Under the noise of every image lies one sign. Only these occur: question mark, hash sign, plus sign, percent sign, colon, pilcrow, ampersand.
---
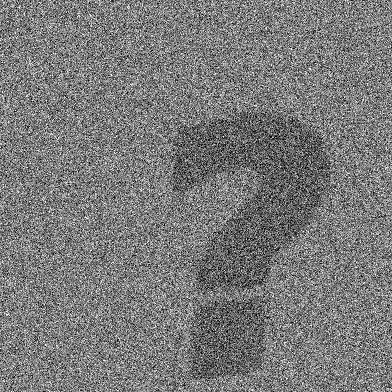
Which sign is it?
question mark
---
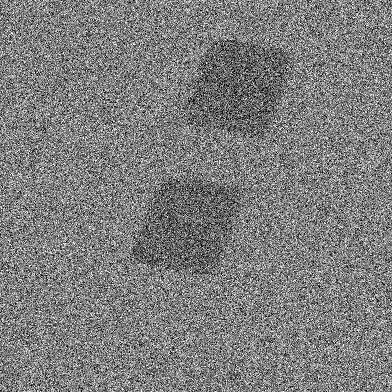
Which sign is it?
colon
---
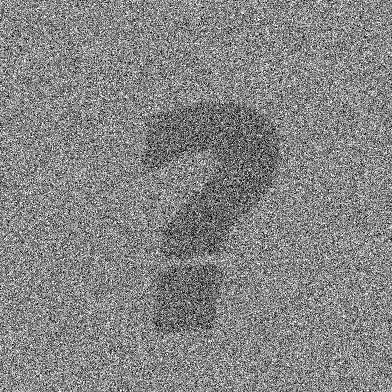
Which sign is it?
question mark
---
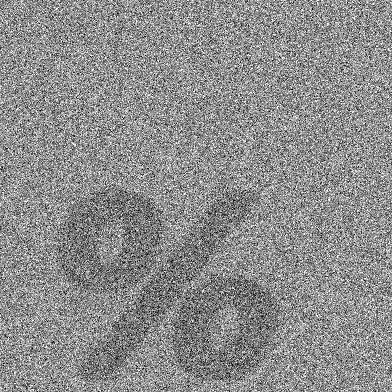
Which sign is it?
percent sign
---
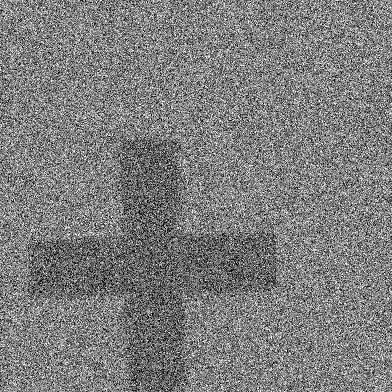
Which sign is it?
plus sign
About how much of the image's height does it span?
two thirds
